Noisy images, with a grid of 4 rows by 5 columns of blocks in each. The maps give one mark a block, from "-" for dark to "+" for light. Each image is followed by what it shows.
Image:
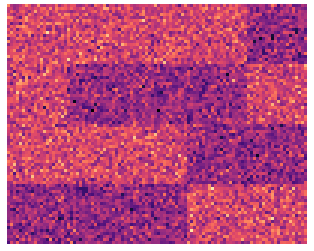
+ + + + -
+ - - - +
+ + + - -
- - - + +
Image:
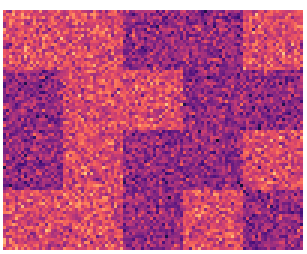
+ + - - +
- + + - -
- + - - +
+ + - + -
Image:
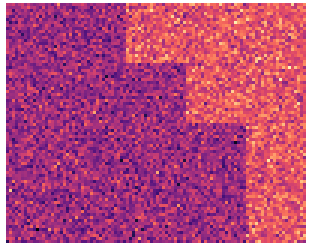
- - + + +
- - - + +
- - - - +
- - - - +
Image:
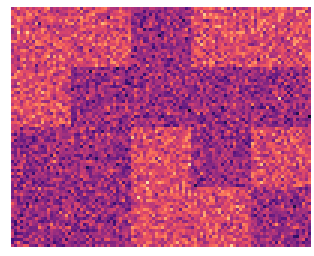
+ + - + +
+ - - - -
- - + - +
- - + + -
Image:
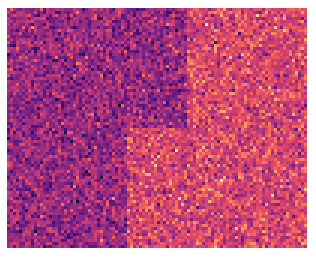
- - - + +
- - - + +
- - + + +
- - + + +
